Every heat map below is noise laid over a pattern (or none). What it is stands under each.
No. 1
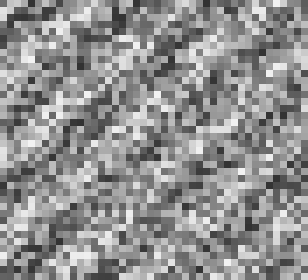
diagonal stripes
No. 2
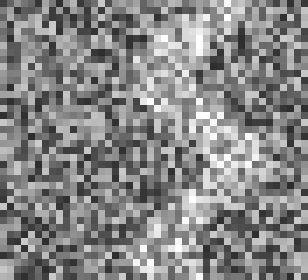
a wavy band
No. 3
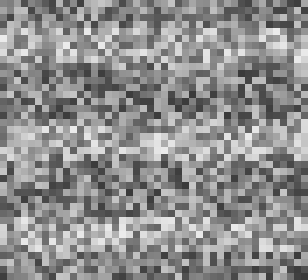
horizontal stripes
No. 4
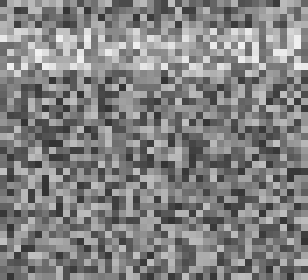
one horizontal stripe
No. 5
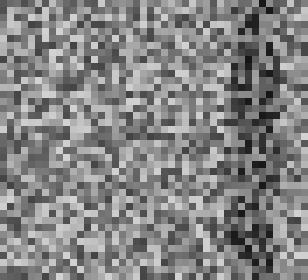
one vertical stripe
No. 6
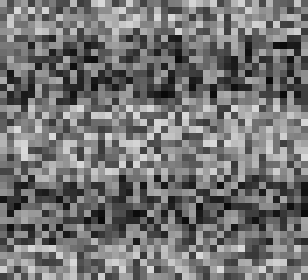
horizontal stripes
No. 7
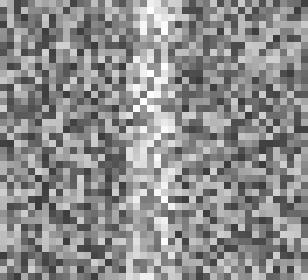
one vertical stripe
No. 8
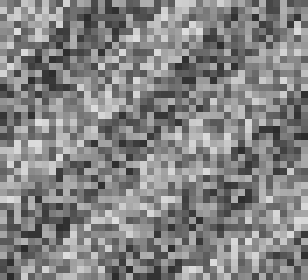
diagonal stripes
